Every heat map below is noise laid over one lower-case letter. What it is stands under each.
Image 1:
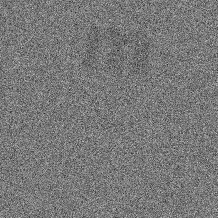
dark m, top middle
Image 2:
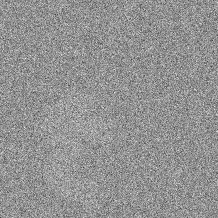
light t
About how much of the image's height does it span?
half
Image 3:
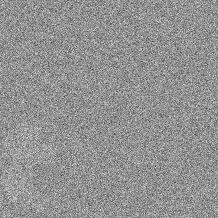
light t, bottom left
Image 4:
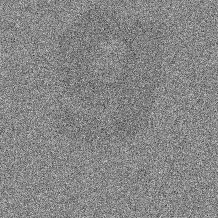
dark g
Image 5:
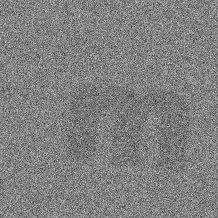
dark m
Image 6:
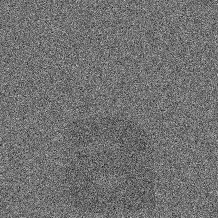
dark a, bottom middle
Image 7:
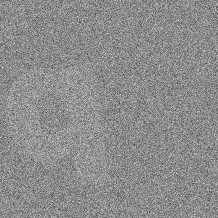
light q
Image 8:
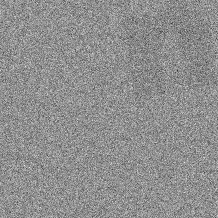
dark n, top right
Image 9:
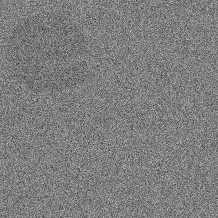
dark e, top left
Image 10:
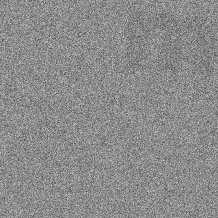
dark m, top right
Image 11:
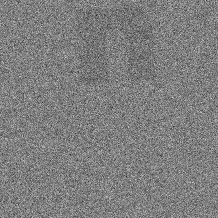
dark n, top middle
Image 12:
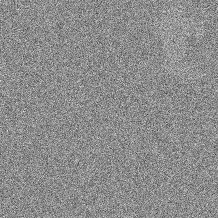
light t, top right
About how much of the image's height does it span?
a third
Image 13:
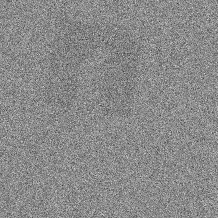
dark n
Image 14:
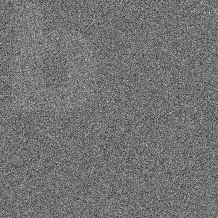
light b
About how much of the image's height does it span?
half
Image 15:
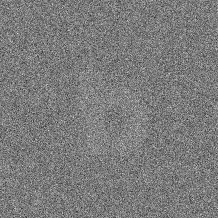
light b, centre
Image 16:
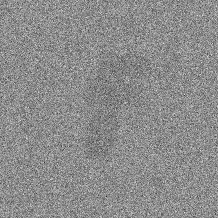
dark f
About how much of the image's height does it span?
half
